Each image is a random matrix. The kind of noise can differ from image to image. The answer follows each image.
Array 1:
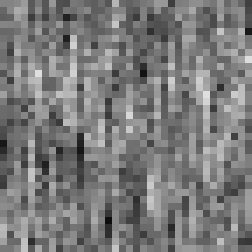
streaked along the columns
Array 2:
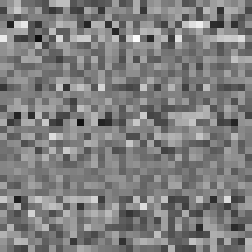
rows of uneven size
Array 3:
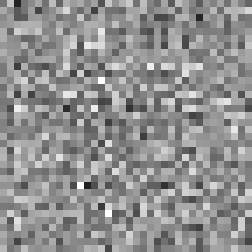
low rank plus noise
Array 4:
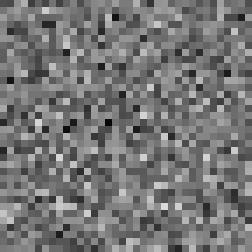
independent entries
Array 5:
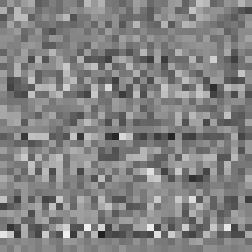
rows of uneven size
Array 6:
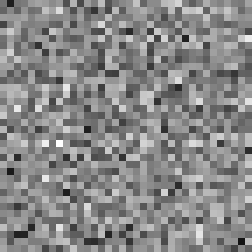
low rank plus noise
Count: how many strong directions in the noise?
three or four
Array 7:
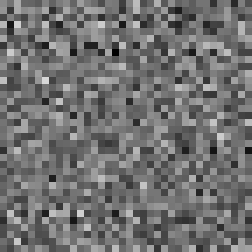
low rank plus noise
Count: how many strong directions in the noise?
two
